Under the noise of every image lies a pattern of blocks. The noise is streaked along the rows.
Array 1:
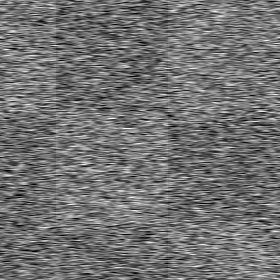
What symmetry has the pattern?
mirrored about the diagonal from the bottom left
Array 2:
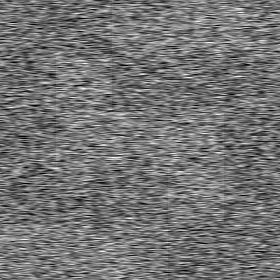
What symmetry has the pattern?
the same after a half turn
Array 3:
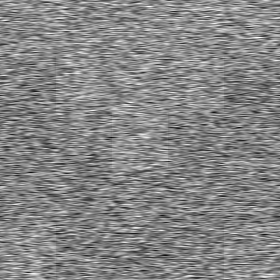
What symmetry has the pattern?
left and right mirror each other
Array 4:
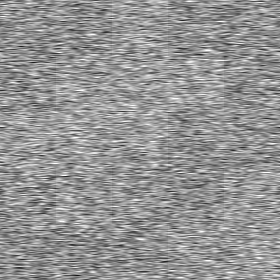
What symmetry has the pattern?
mirrored about the diagonal from the top left
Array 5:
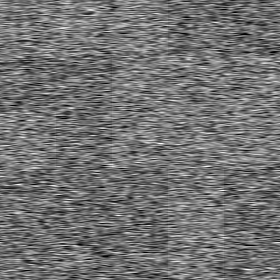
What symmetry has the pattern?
no symmetry
